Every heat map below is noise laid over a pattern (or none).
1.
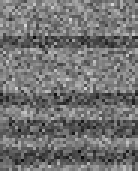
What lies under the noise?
bands of rows
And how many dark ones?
4
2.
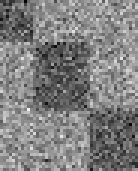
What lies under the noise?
blocks along the diagonal
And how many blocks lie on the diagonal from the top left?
3
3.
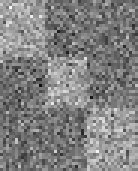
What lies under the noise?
blocks along the diagonal
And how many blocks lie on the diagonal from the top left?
3
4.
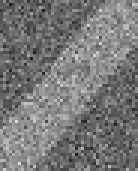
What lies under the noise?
a diagonal band
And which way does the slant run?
bottom left to top right
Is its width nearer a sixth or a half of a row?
a half
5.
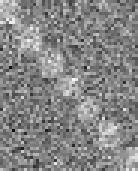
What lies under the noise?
blocks along the diagonal
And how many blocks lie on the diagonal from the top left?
7
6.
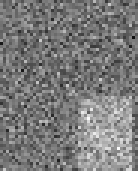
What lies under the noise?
one block
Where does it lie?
bottom right
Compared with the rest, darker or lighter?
lighter
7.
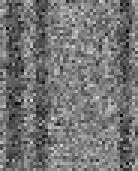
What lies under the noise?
bands of columns
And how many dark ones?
3
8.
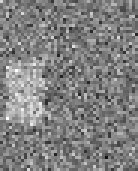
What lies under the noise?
one block
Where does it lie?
middle left
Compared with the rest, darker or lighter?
lighter
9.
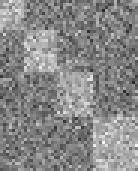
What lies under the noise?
blocks along the diagonal
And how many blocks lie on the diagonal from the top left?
4
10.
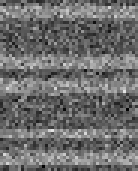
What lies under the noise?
bands of rows
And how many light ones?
5
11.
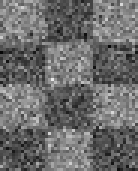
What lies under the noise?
a checkerboard
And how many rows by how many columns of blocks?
4 by 3
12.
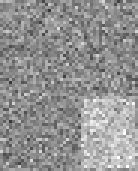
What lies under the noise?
one block
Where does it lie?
bottom right
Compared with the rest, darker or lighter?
lighter
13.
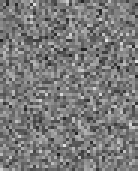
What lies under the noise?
only noise
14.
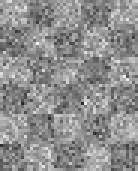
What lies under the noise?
a checkerboard
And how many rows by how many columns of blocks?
6 by 5
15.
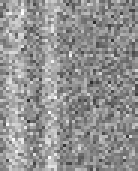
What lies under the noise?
bands of columns
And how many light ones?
2
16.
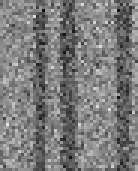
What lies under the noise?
bands of columns
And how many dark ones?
3
